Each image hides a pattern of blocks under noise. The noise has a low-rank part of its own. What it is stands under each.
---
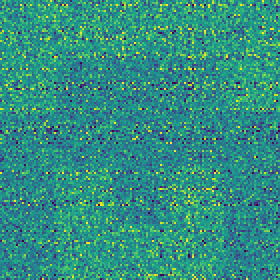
left and right mirror each other
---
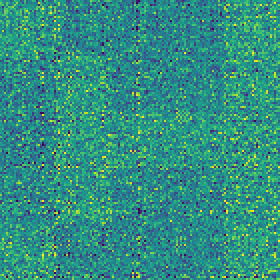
top and bottom mirror each other
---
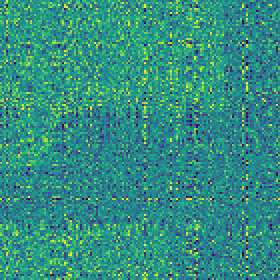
no symmetry
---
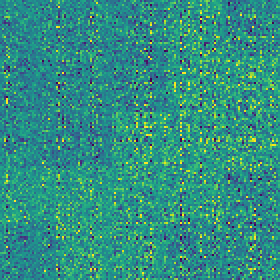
mirrored about the diagonal from the top left
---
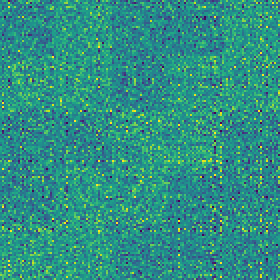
mirrored about the diagonal from the top left
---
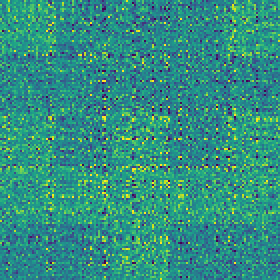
left and right mirror each other
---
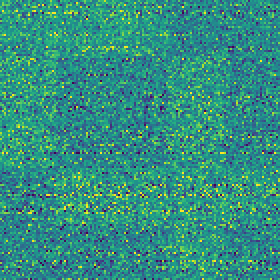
mirrored about the diagonal from the top left
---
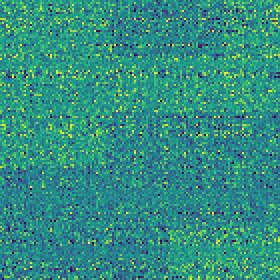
no symmetry
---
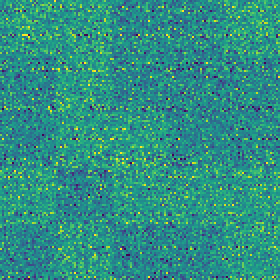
mirrored about the diagonal from the bottom left
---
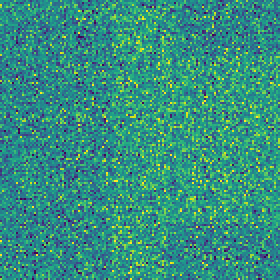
top and bottom mirror each other
